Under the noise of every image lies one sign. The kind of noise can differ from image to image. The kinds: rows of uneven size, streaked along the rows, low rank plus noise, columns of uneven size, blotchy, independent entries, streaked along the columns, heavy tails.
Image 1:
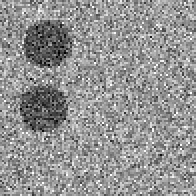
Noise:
independent entries
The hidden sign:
colon
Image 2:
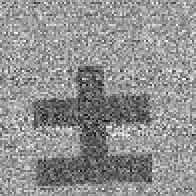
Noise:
rows of uneven size
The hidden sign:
plus-minus sign
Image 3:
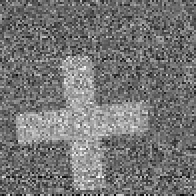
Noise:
rows of uneven size
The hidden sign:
plus sign
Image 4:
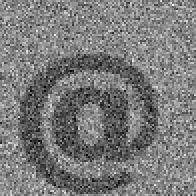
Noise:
independent entries
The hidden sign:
at sign
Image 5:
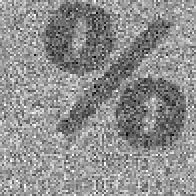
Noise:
low rank plus noise
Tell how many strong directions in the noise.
three or four
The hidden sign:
percent sign
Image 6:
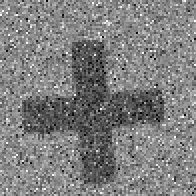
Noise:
heavy tails
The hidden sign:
plus sign
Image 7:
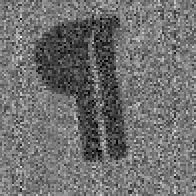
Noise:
columns of uneven size
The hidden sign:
pilcrow
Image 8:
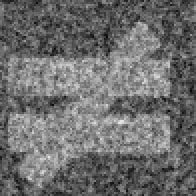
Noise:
blotchy
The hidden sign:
not-equal sign
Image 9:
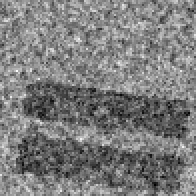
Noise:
blotchy
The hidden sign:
equals sign
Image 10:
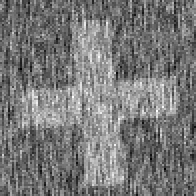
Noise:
streaked along the columns
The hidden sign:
plus sign
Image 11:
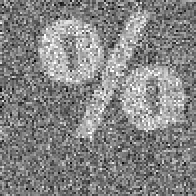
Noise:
low rank plus noise
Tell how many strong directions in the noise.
three or four
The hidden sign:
percent sign
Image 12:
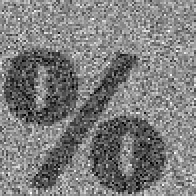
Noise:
low rank plus noise
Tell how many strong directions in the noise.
three or four
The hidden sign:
percent sign
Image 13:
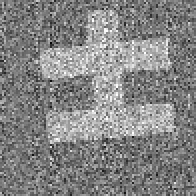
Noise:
columns of uneven size
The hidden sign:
plus-minus sign
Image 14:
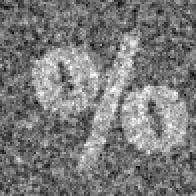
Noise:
blotchy
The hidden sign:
percent sign
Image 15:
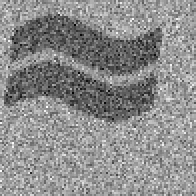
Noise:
independent entries
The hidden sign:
approximately sign
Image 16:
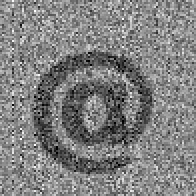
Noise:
columns of uneven size
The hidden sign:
at sign
